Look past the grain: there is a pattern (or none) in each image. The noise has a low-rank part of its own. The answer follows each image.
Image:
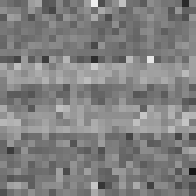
bands of rows
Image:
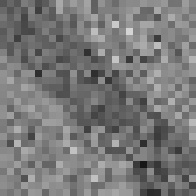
a diagonal band
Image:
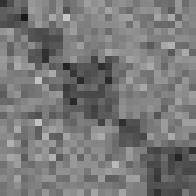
blocks along the diagonal
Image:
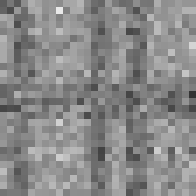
bands of rows crossing bands of columns
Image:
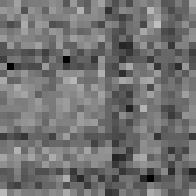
bands of rows crossing bands of columns
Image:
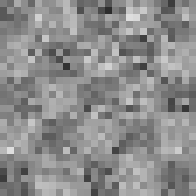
a checkerboard
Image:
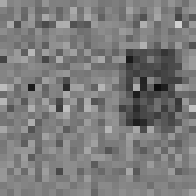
one block
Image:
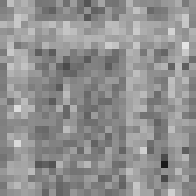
bands of rows crossing bands of columns
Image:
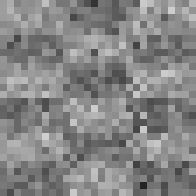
a checkerboard
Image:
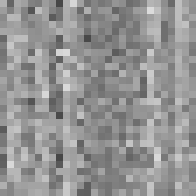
bands of columns
